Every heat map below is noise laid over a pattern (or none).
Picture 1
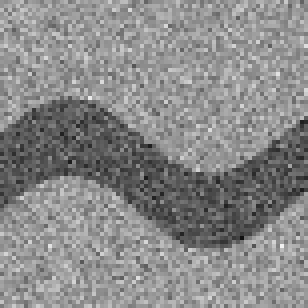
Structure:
a wavy band
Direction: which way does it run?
left to right
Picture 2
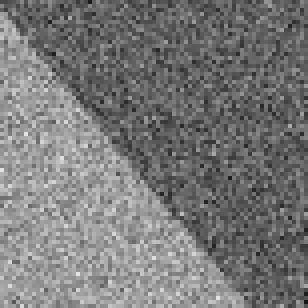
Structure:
a sharp edge
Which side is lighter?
bottom left
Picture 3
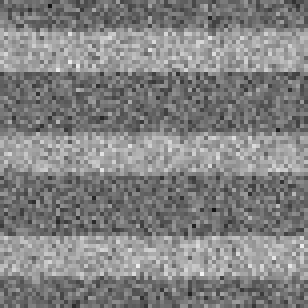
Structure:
horizontal stripes
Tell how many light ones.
3
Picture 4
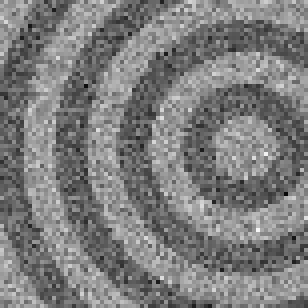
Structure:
rings round one point
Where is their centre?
middle right
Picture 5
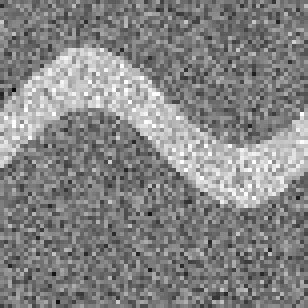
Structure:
a wavy band
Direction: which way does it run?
left to right
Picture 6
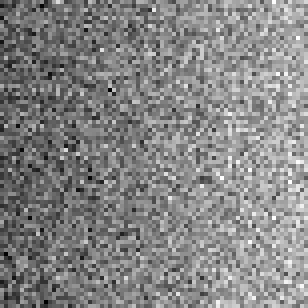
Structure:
a smooth slope
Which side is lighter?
right
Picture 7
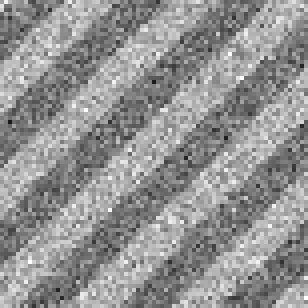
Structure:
diagonal stripes
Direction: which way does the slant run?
bottom left to top right
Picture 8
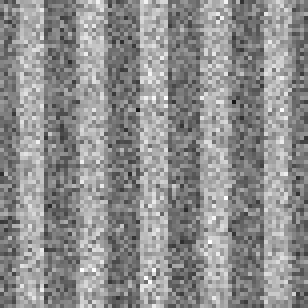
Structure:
vertical stripes
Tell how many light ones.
5
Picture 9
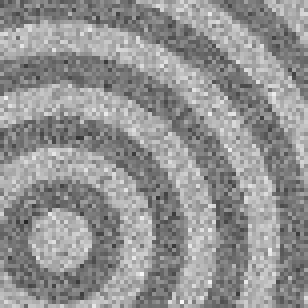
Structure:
rings round one point
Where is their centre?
bottom left
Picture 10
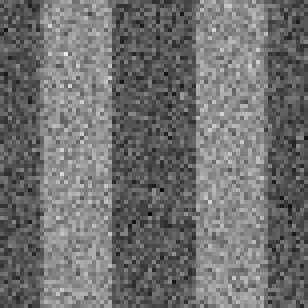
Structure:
vertical stripes
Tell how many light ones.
2
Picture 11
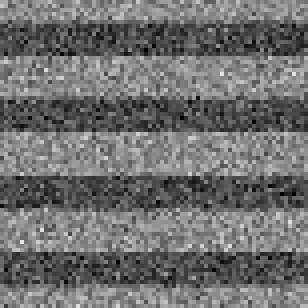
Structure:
horizontal stripes
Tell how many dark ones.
4
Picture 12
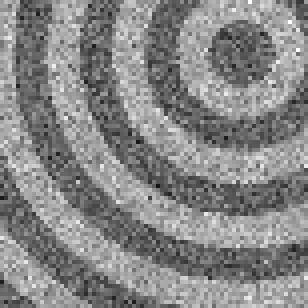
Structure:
rings round one point
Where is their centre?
top right
